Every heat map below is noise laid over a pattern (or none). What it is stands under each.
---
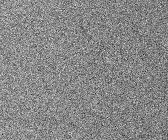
a smooth slope
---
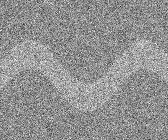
a wavy band
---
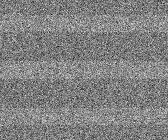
horizontal stripes
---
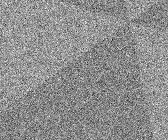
spokes from one point
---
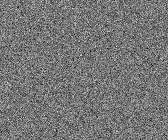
only noise
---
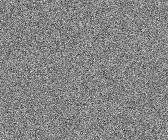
only noise
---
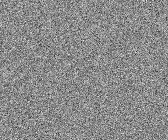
only noise
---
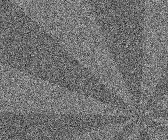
spokes from one point
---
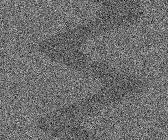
a wavy band
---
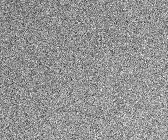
a smooth slope
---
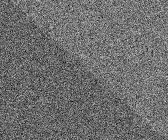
a sharp edge
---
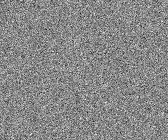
only noise
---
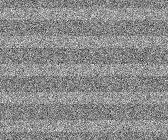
horizontal stripes
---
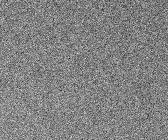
a smooth slope
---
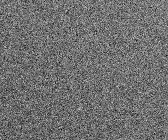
a smooth slope
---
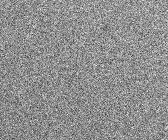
a smooth slope
